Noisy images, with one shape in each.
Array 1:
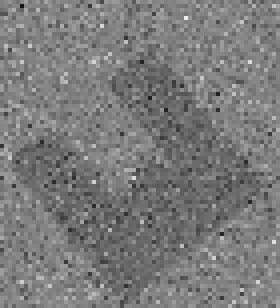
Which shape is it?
square with a notch
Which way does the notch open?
up and left
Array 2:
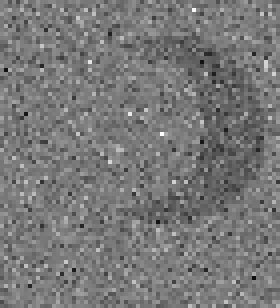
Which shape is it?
crescent
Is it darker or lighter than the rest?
darker
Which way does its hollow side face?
left
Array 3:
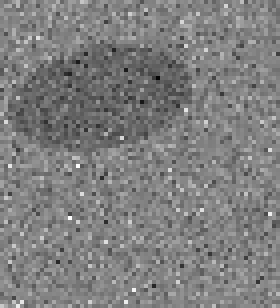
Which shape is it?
ellipse
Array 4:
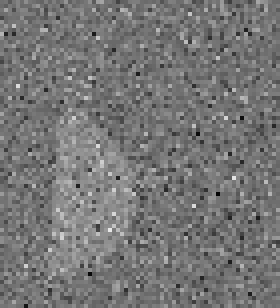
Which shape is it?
half disc
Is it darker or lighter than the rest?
lighter
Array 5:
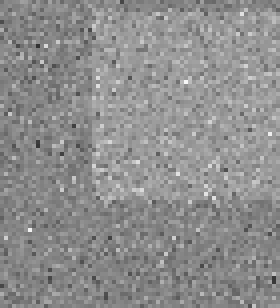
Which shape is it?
square
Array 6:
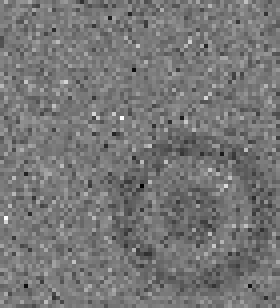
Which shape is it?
bullseye
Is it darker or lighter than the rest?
darker
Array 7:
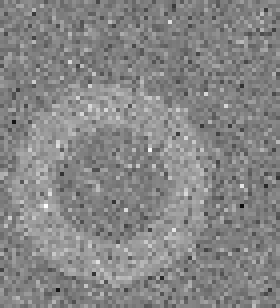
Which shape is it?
ring
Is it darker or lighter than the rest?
lighter
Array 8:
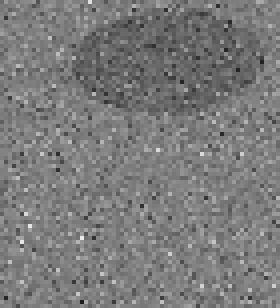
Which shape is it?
ellipse
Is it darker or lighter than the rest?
darker
